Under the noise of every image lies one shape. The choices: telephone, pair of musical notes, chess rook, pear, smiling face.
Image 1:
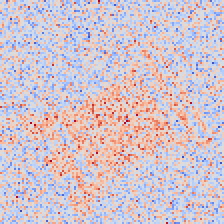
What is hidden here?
red chess rook
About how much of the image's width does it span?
nearly all
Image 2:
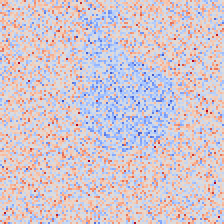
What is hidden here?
blue pear
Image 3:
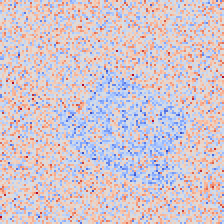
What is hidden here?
blue telephone
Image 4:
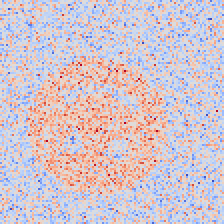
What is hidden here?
red smiling face
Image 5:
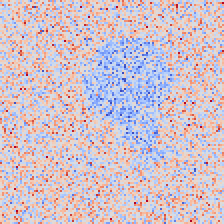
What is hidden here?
blue pear
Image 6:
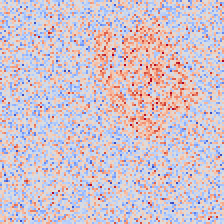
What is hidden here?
red telephone
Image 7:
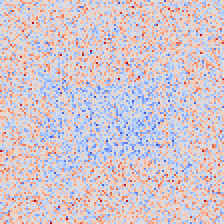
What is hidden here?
blue chess rook
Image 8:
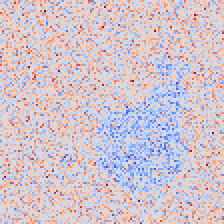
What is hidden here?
blue pear
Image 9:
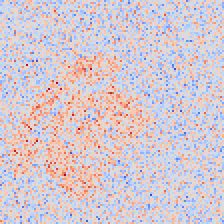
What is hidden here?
red telephone
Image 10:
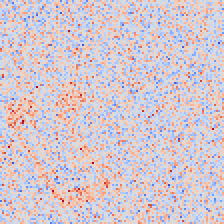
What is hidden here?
red pair of musical notes
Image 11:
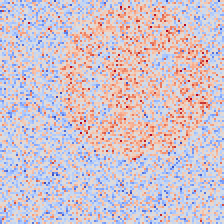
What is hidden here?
red smiling face
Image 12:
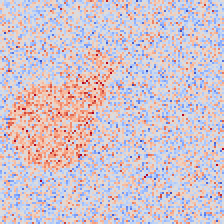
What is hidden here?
red pear
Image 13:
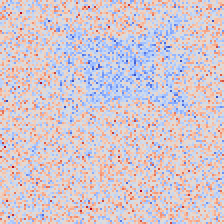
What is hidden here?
blue chess rook
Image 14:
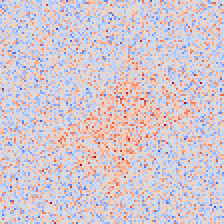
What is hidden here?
red chess rook
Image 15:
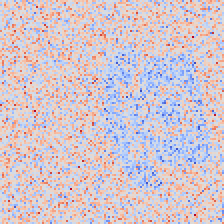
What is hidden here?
blue telephone
